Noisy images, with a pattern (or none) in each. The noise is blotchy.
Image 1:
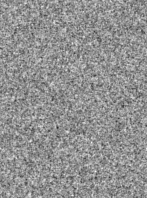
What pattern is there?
only noise
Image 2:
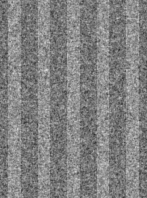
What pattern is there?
vertical stripes
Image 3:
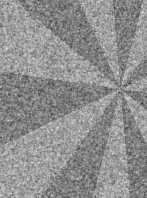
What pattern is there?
spokes from one point
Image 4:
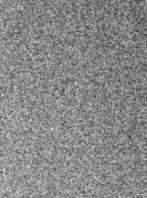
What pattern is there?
a smooth slope
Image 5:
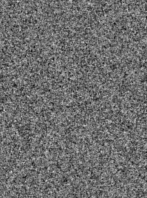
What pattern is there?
only noise
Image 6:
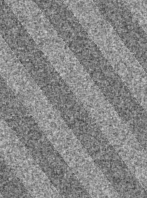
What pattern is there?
diagonal stripes
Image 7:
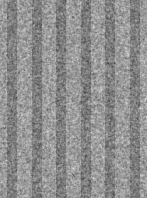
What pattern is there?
vertical stripes
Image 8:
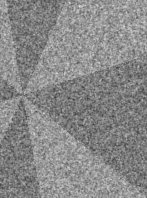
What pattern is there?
spokes from one point
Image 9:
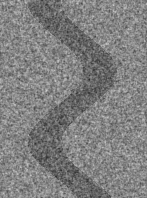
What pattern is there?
a wavy band
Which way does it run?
top to bottom
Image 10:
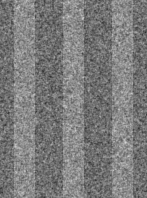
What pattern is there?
vertical stripes
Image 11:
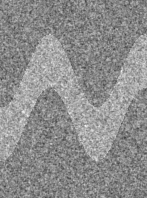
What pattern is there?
a wavy band
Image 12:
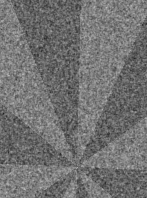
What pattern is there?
spokes from one point
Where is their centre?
bottom middle
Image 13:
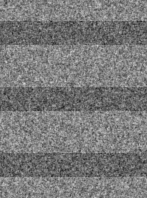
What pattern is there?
horizontal stripes
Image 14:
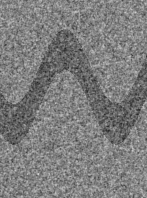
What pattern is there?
a wavy band
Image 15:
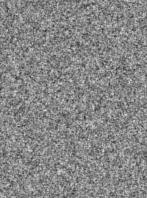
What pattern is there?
only noise
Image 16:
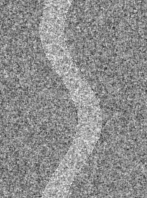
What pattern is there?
a wavy band
